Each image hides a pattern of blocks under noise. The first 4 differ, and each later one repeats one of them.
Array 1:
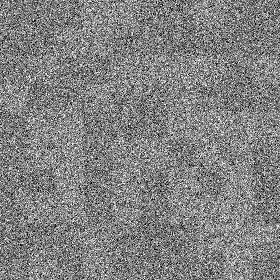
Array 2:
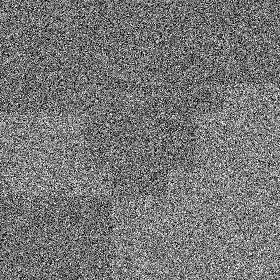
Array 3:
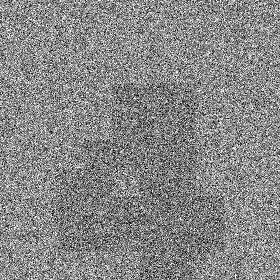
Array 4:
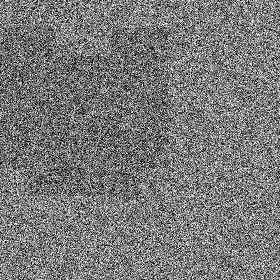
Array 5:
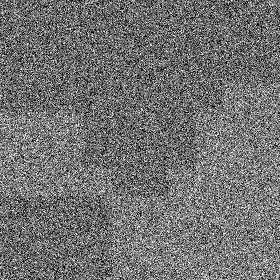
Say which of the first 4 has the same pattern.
2
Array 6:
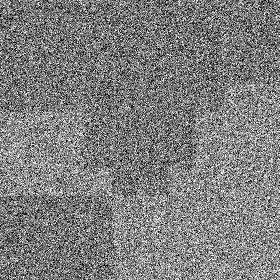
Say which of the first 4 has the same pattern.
2
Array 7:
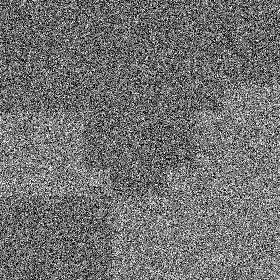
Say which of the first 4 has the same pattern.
2
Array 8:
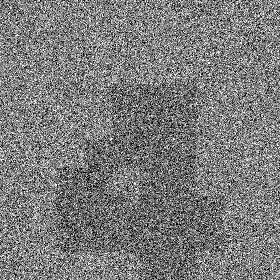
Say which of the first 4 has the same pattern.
3
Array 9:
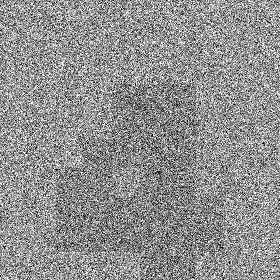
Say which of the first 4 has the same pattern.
3
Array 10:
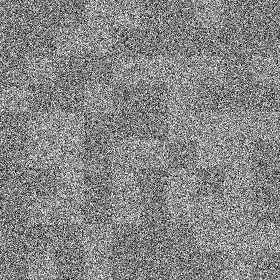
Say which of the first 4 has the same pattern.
1
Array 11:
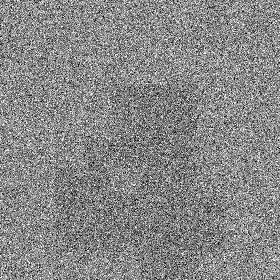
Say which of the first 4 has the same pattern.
3
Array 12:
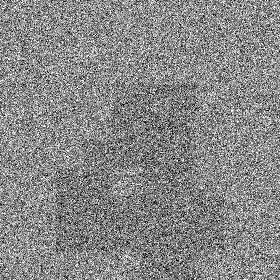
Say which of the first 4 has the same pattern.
3
